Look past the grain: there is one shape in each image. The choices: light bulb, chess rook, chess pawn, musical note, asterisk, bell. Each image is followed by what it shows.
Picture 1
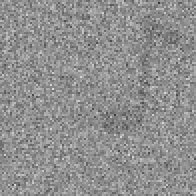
musical note
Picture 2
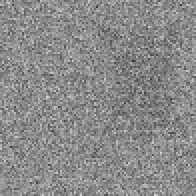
chess rook
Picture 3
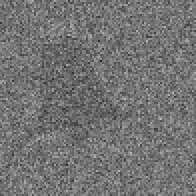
bell
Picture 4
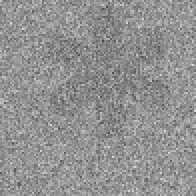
asterisk
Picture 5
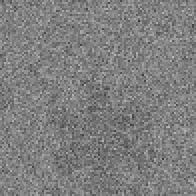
asterisk
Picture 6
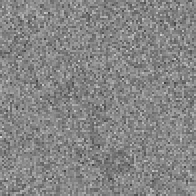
musical note
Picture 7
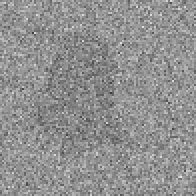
bell
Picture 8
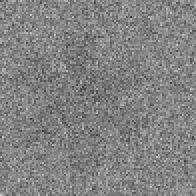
asterisk
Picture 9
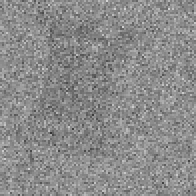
chess rook
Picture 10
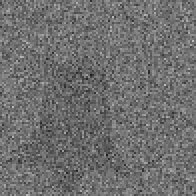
bell
